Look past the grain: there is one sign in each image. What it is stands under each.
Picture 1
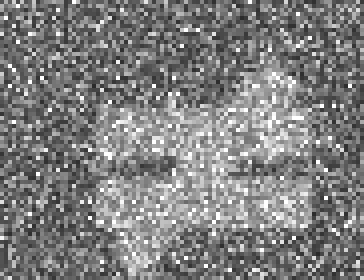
not-equal sign
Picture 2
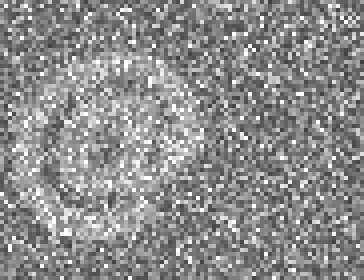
at sign
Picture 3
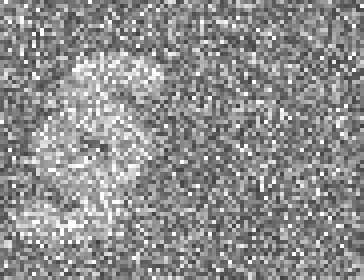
section sign
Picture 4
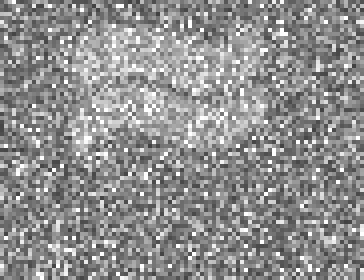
approximately sign
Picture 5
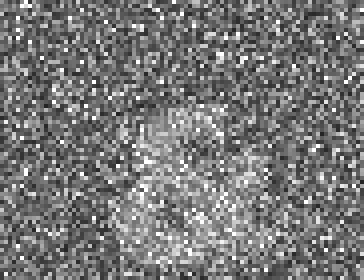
ampersand
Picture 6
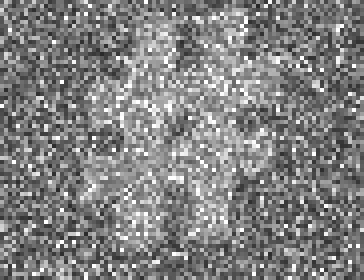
hash sign
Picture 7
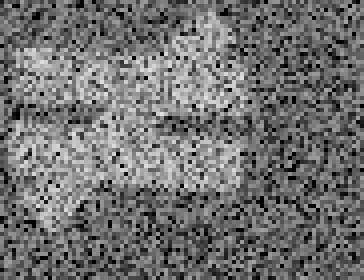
not-equal sign
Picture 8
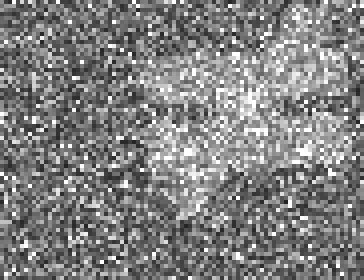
not-equal sign
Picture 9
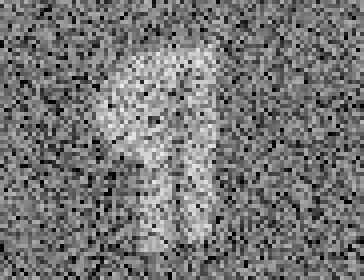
pilcrow
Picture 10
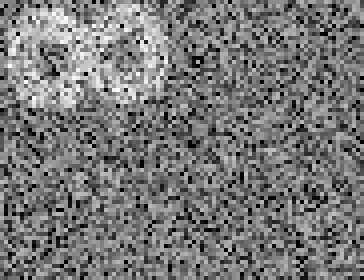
infinity sign
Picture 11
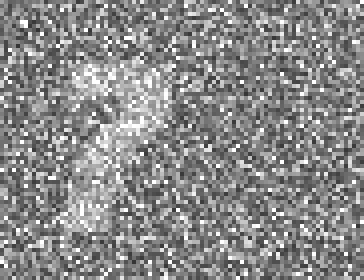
question mark
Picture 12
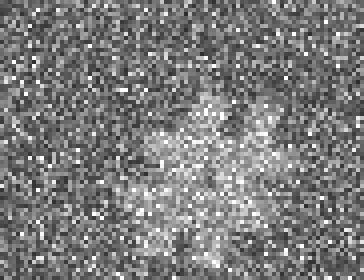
hash sign
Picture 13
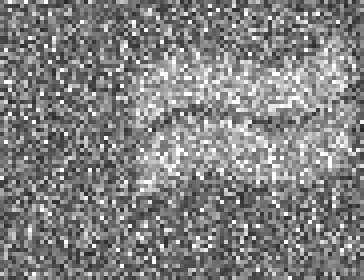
approximately sign
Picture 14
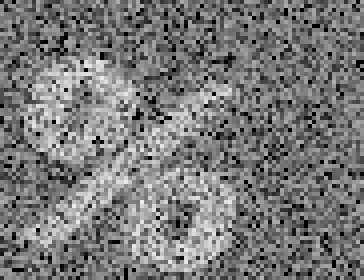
percent sign
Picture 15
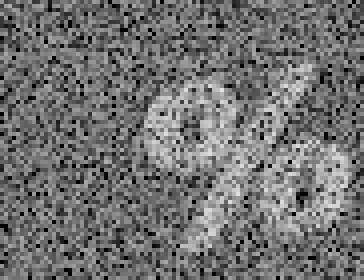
percent sign
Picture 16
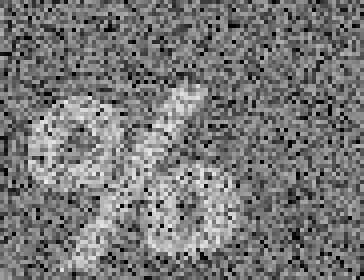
percent sign
